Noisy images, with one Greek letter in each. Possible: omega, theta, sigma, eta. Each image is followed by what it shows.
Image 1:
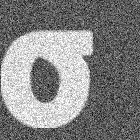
sigma
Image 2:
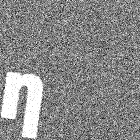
eta
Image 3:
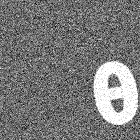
theta
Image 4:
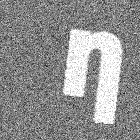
eta
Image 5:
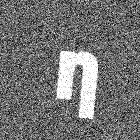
eta
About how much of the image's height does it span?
half
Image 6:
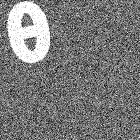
theta
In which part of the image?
top left
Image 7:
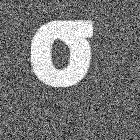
sigma
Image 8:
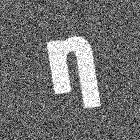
eta
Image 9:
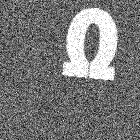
omega
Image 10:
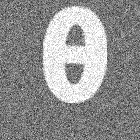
theta
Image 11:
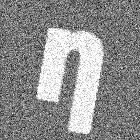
eta
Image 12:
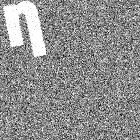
eta
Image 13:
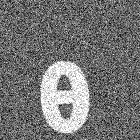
theta
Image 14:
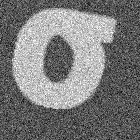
sigma
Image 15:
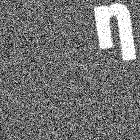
eta
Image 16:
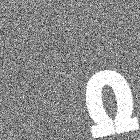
omega
